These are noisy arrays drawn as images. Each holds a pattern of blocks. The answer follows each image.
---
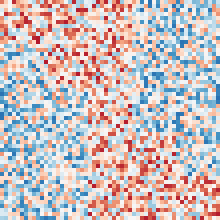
the same after a half turn
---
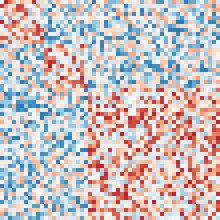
mirrored about the diagonal from the top left
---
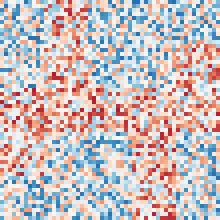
the same after a half turn
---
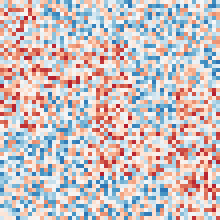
the same after a half turn
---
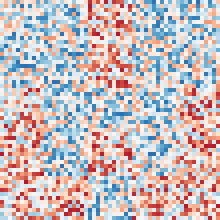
left and right mirror each other
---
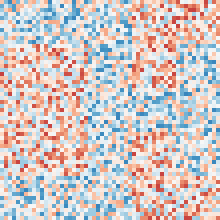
top and bottom mirror each other
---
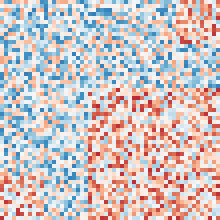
mirrored about the diagonal from the top left
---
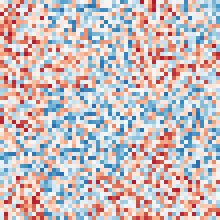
mirrored about the diagonal from the bottom left
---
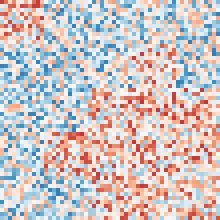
mirrored about the diagonal from the top left
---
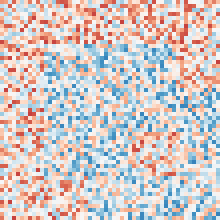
mirrored about the diagonal from the top left
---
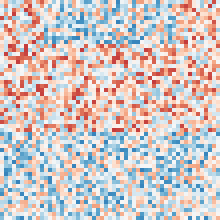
left and right mirror each other
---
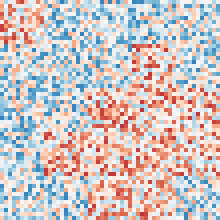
mirrored about the diagonal from the top left
